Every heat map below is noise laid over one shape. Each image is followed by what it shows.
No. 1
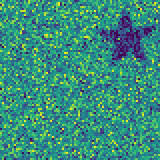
star
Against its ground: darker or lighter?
darker
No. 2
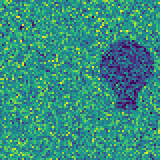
light bulb
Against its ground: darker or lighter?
darker
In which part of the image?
middle right
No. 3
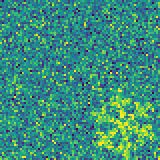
snowflake
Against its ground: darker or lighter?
lighter
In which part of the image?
bottom right
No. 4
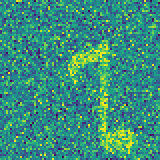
musical note
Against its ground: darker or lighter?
lighter
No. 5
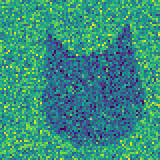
cat's head
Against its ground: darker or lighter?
darker
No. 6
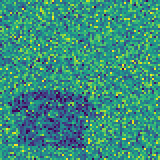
telephone
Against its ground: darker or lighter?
darker
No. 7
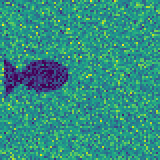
fish
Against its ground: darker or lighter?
darker
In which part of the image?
middle left
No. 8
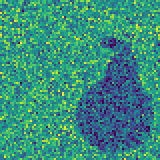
pear
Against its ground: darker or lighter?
darker
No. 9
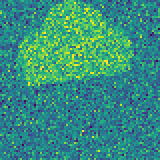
cloud
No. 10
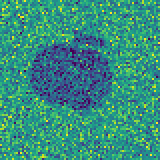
apple
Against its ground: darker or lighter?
darker
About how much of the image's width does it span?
half
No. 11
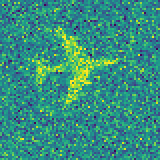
airplane
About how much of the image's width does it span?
half
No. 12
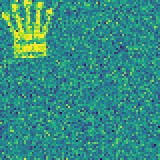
chess queen
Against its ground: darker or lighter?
lighter
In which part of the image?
top left
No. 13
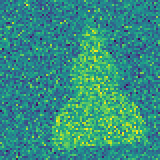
chess pawn
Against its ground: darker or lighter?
lighter
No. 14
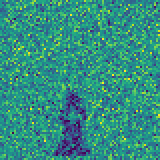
chess bishop
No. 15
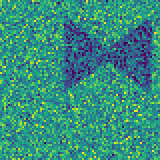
bow tie
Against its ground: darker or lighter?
darker
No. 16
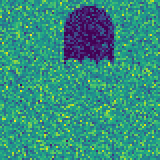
ghost
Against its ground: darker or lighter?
darker
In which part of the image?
top middle
